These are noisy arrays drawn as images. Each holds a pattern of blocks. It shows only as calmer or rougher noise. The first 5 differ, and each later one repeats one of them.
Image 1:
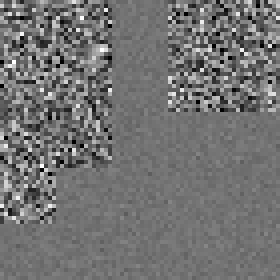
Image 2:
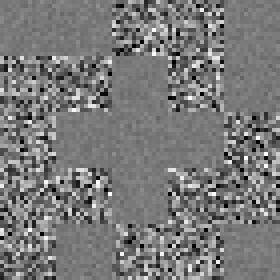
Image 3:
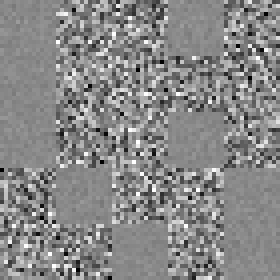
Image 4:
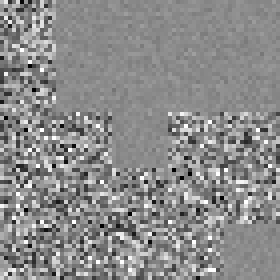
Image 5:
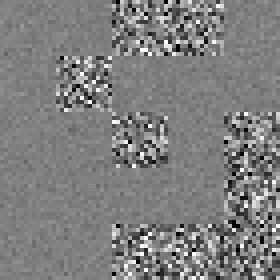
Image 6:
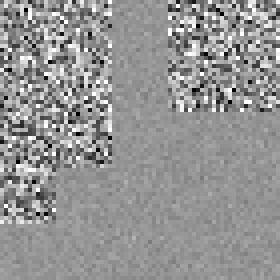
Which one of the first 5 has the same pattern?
1
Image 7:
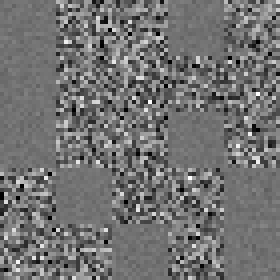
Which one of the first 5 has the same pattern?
3
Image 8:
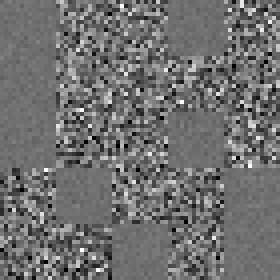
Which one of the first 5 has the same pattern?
3
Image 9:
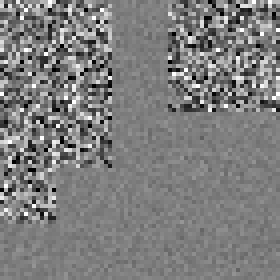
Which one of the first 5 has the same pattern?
1
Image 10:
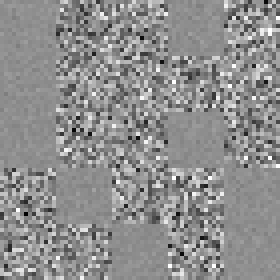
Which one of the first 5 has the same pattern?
3
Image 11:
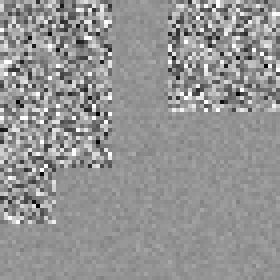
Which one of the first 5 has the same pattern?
1
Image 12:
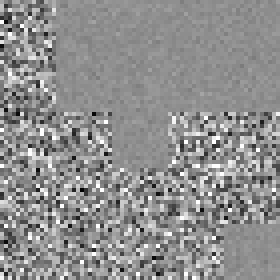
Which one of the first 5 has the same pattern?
4
